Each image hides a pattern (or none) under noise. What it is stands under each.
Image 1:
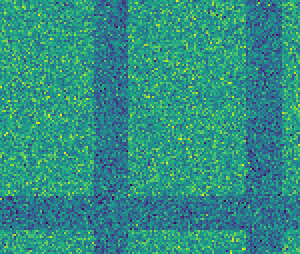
bands of rows crossing bands of columns
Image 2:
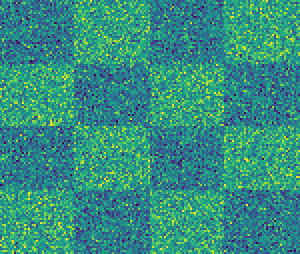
a checkerboard
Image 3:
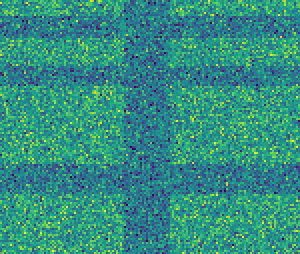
bands of rows crossing bands of columns
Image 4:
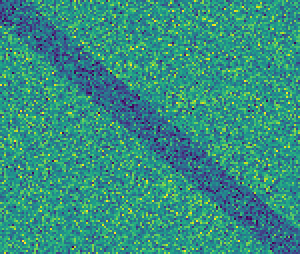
a diagonal band
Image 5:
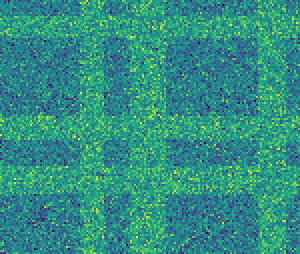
bands of rows crossing bands of columns
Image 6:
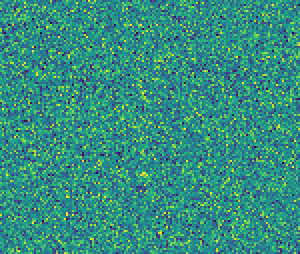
only noise
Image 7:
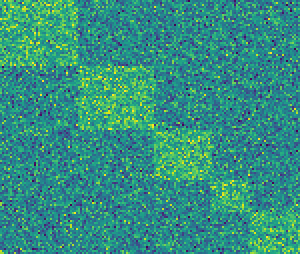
blocks along the diagonal
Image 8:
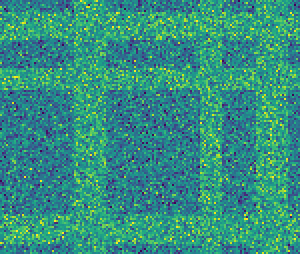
bands of rows crossing bands of columns
